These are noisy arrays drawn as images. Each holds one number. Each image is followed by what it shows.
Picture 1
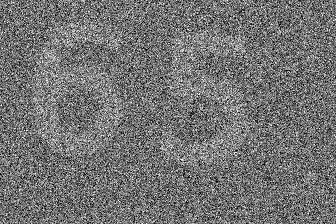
65
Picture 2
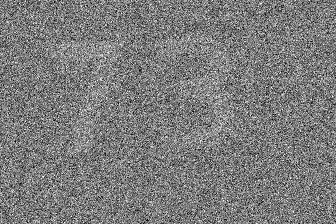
73
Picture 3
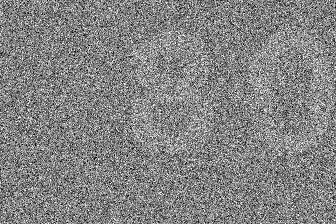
80
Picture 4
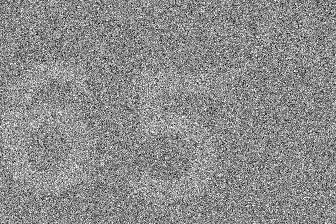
65
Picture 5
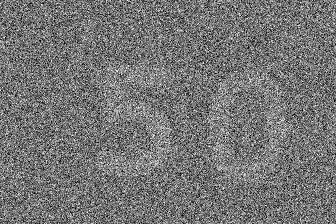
50
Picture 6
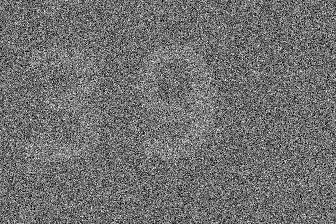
39
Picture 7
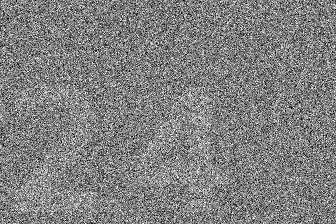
24
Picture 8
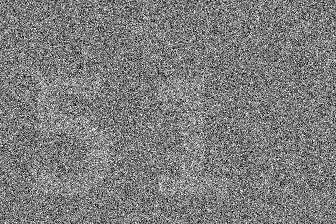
51
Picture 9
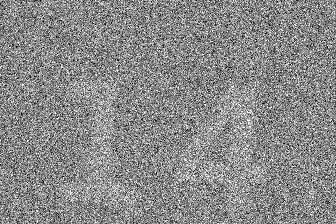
14
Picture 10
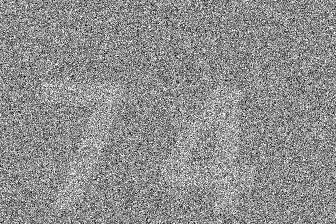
74
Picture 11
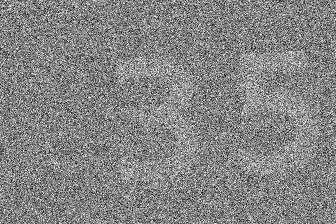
35
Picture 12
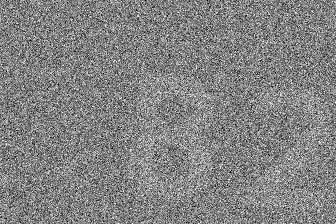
82
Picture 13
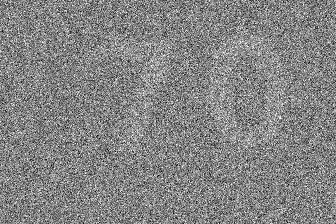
70
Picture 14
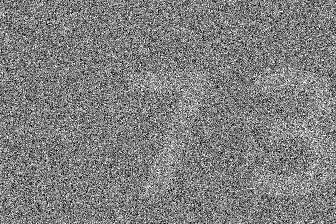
73
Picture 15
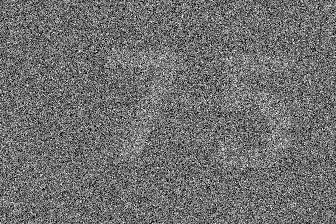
75
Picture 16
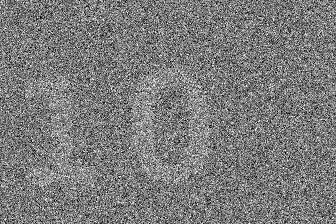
10
